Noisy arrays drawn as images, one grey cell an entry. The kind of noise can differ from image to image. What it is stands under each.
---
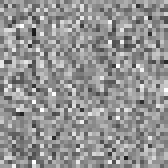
low rank plus noise
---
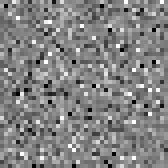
heavy tails
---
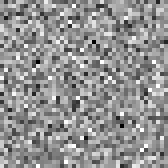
independent entries
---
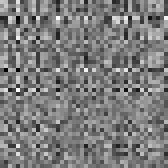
low rank plus noise
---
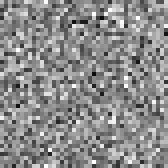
independent entries
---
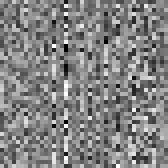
columns of uneven size
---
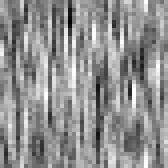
streaked along the columns
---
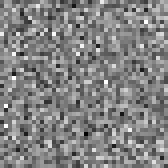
independent entries
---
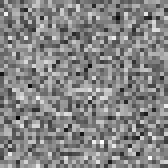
independent entries
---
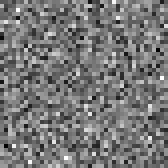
independent entries
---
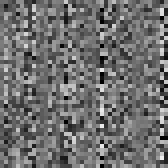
columns of uneven size
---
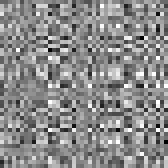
low rank plus noise
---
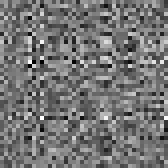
low rank plus noise
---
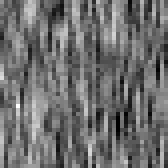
streaked along the columns
